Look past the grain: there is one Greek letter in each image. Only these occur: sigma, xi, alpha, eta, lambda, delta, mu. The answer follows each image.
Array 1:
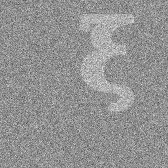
xi
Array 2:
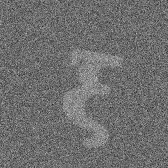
xi
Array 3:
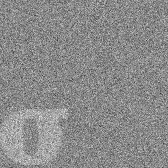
sigma
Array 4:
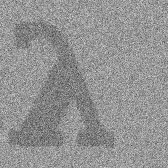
lambda
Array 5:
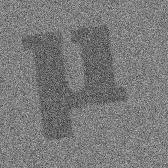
mu
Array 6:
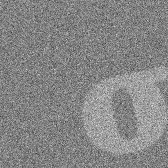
sigma
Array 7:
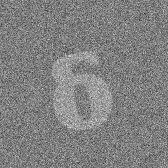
delta
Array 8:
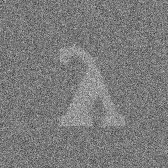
lambda
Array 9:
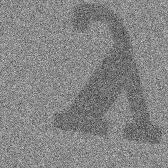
lambda
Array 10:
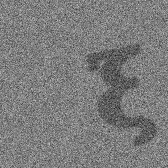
xi
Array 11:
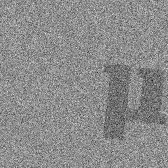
mu
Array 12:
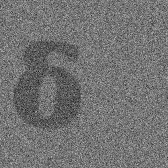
delta
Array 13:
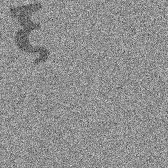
xi
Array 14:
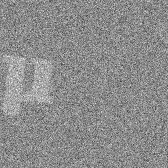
mu
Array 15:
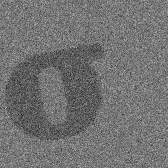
sigma
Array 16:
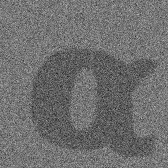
alpha
